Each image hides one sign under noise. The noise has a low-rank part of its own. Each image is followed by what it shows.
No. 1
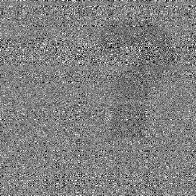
question mark
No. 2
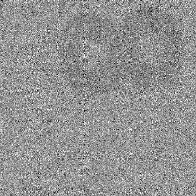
infinity sign
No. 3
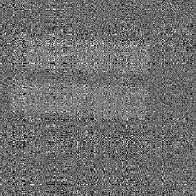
equals sign
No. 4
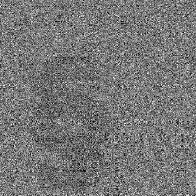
section sign
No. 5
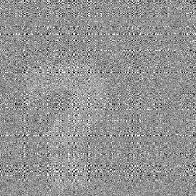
question mark
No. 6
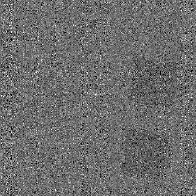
colon
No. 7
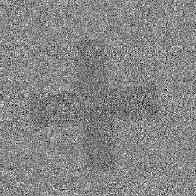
plus sign
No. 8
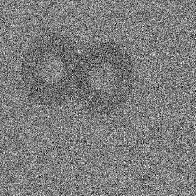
infinity sign
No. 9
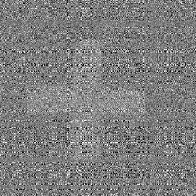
plus sign
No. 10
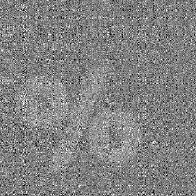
percent sign
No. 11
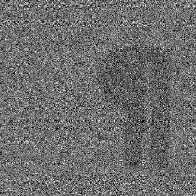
pilcrow
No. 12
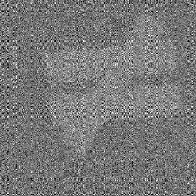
not-equal sign
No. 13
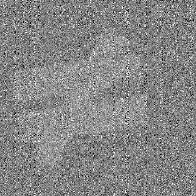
not-equal sign
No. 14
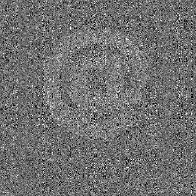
at sign
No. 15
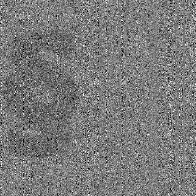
section sign
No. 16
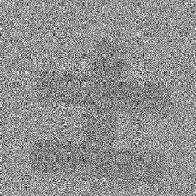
plus-minus sign
